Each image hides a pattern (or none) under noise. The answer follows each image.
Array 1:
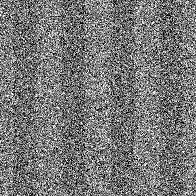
vertical stripes
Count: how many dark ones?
4
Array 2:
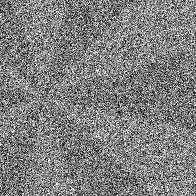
spokes from one point
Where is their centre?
middle left
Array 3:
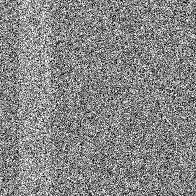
one vertical stripe
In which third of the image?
left
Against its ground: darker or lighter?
lighter
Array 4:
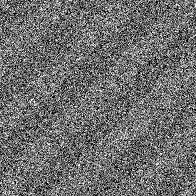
diagonal stripes
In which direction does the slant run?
bottom left to top right
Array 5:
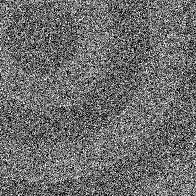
rings round one point
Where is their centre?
top left
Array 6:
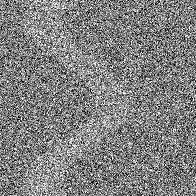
a wavy band
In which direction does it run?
top to bottom
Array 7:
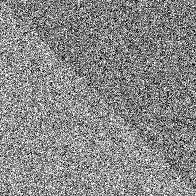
a sharp edge
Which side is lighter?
bottom left
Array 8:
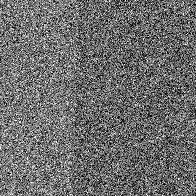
a sharp edge
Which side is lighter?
left
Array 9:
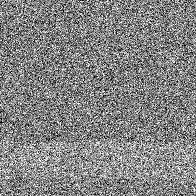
one horizontal stripe
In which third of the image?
bottom
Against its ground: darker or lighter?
lighter
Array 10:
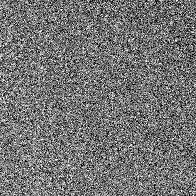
a smooth slope
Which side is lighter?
bottom left
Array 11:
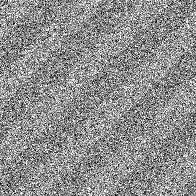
diagonal stripes
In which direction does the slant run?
bottom left to top right
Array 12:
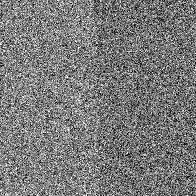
a sharp edge
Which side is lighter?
left
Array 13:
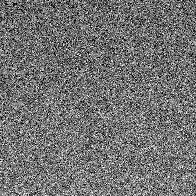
a smooth slope
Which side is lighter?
bottom
